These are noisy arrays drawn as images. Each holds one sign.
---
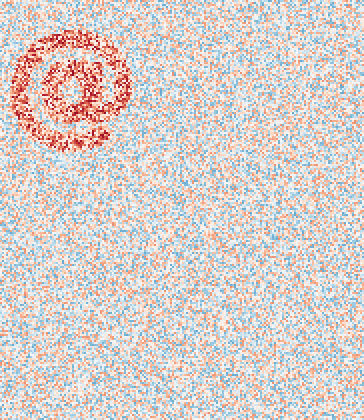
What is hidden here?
red at sign, top left
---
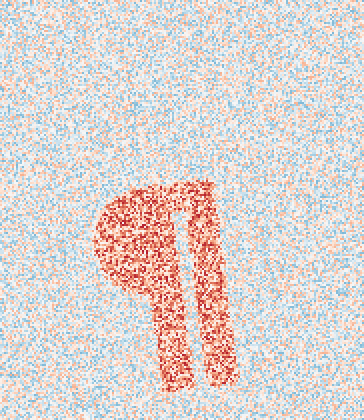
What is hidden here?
red pilcrow
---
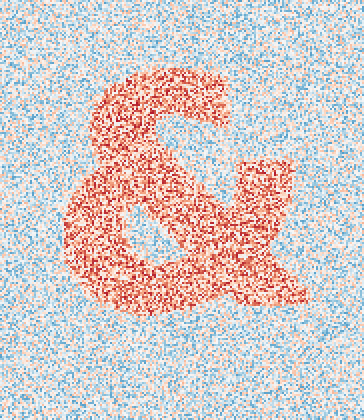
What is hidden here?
red ampersand
